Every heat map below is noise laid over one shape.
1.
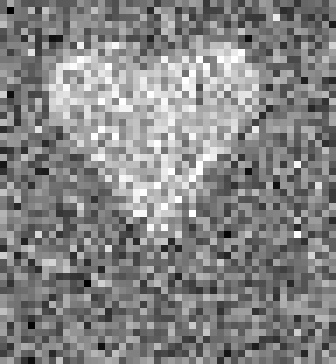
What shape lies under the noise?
heart
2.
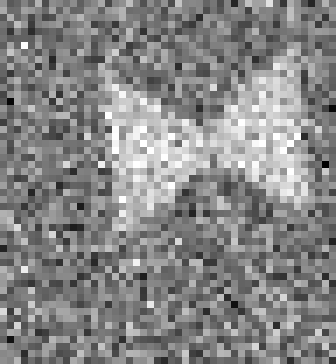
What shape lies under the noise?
bow tie
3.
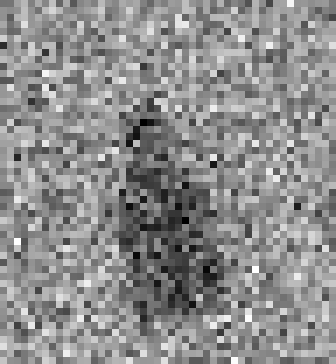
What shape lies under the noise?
bottle
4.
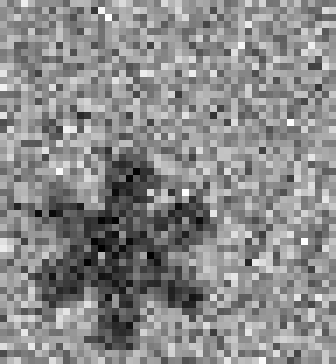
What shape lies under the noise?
asterisk
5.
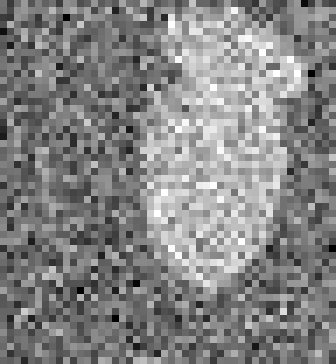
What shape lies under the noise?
footprint
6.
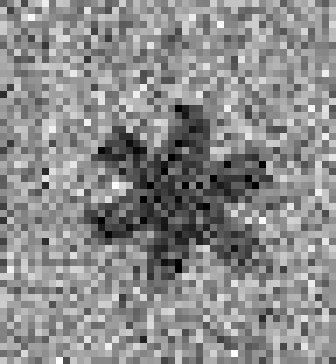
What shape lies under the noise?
asterisk
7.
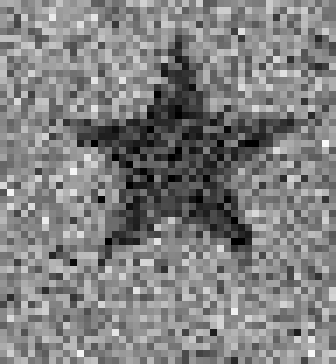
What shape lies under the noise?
star
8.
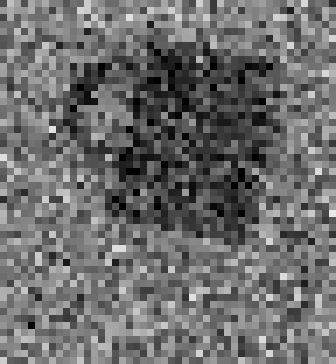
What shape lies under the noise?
cup
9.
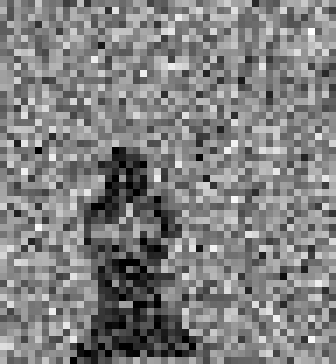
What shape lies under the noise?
chess bishop
